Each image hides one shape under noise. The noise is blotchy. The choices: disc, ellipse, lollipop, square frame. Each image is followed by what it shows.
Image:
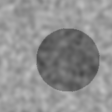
disc
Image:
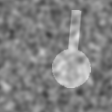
lollipop
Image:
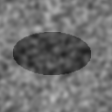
ellipse
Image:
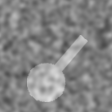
lollipop
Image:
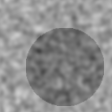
disc
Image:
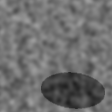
ellipse
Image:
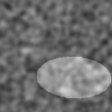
ellipse
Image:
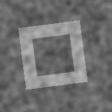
square frame
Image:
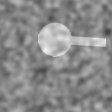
lollipop
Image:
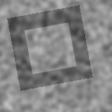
square frame
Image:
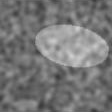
ellipse
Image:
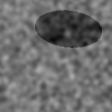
ellipse
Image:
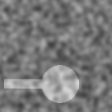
lollipop
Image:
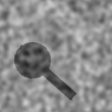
lollipop
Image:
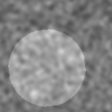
disc
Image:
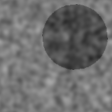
disc
